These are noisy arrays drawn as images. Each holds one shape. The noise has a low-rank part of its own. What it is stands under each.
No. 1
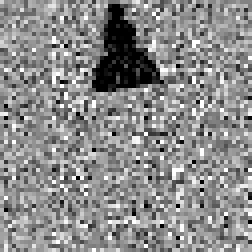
chess pawn
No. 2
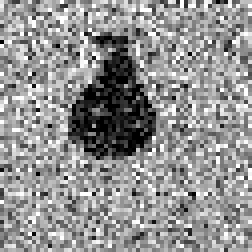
pear
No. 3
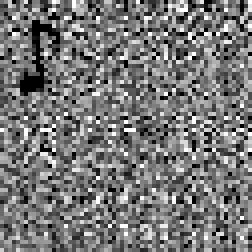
musical note
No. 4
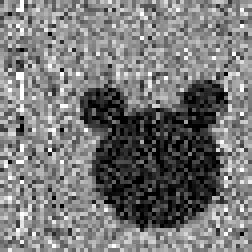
bear's head
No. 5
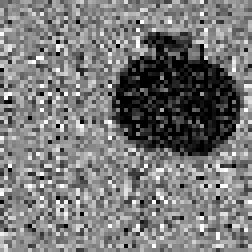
apple
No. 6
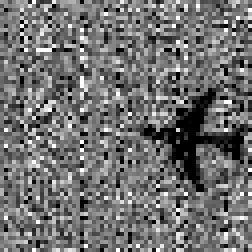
airplane
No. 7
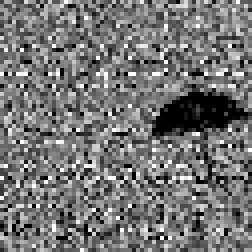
umbrella
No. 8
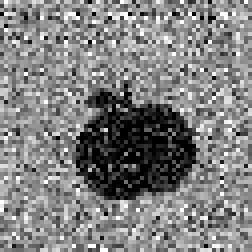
apple
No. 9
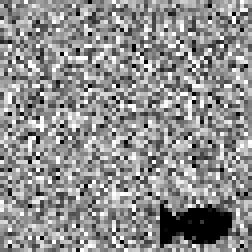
fish
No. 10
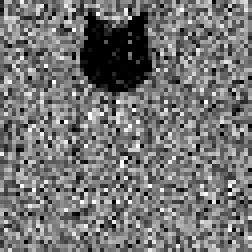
cat's head
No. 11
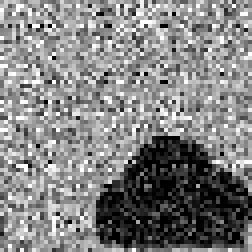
cloud
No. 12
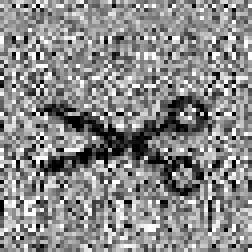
pair of scissors
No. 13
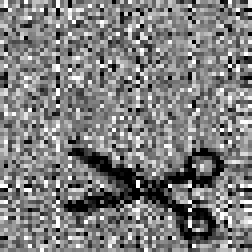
pair of scissors
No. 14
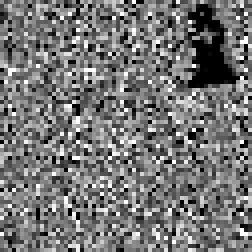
chess bishop
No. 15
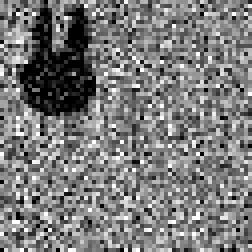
rabbit's head
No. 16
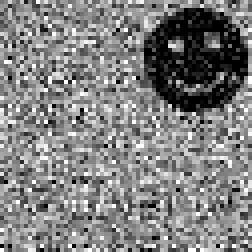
smiling face
